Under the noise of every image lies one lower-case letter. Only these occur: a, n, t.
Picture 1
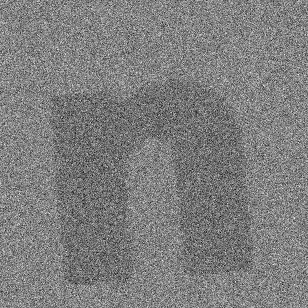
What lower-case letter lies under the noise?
n
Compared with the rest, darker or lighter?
darker
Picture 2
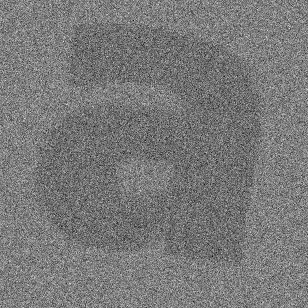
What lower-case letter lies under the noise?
a
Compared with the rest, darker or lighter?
darker
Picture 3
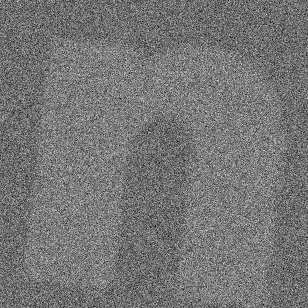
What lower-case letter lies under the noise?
n
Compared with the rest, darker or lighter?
lighter
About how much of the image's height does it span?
nearly all
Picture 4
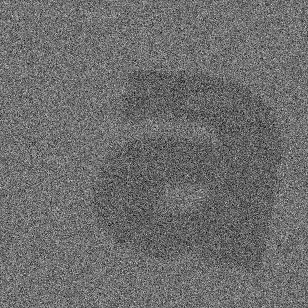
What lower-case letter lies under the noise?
a
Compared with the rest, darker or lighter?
darker
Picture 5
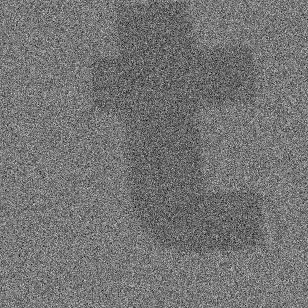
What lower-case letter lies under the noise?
t
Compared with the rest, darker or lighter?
darker
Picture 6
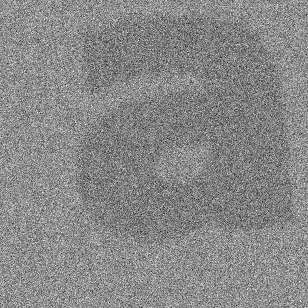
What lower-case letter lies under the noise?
a
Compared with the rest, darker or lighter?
darker
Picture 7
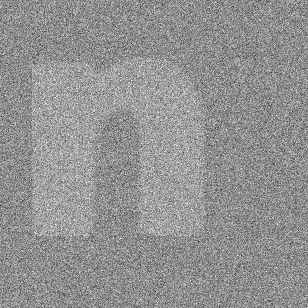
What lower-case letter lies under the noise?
n
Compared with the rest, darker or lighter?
lighter
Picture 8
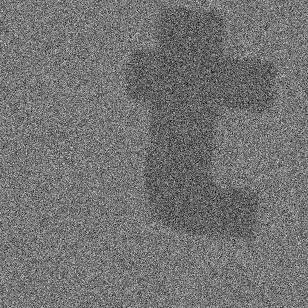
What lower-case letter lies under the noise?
t
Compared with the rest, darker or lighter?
darker
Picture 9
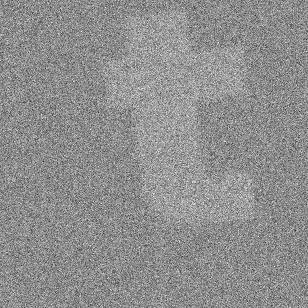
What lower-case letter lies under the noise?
t
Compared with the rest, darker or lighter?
lighter
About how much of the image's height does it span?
two thirds
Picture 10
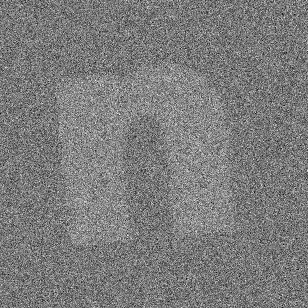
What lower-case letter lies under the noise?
n
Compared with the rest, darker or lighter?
lighter
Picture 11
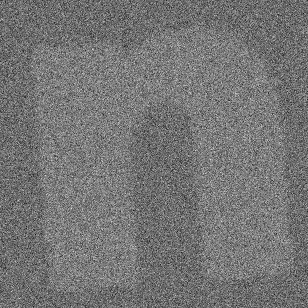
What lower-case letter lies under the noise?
n
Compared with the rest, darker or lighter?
lighter
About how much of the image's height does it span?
nearly all
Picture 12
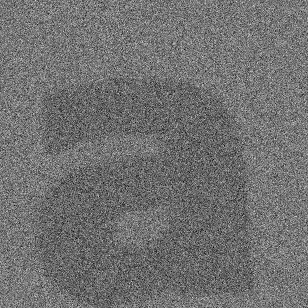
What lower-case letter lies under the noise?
a
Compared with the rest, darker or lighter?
darker
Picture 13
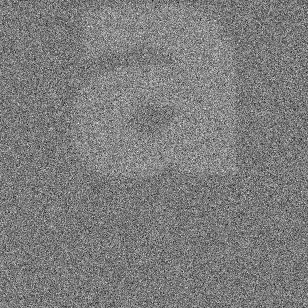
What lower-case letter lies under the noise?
a
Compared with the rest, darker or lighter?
lighter
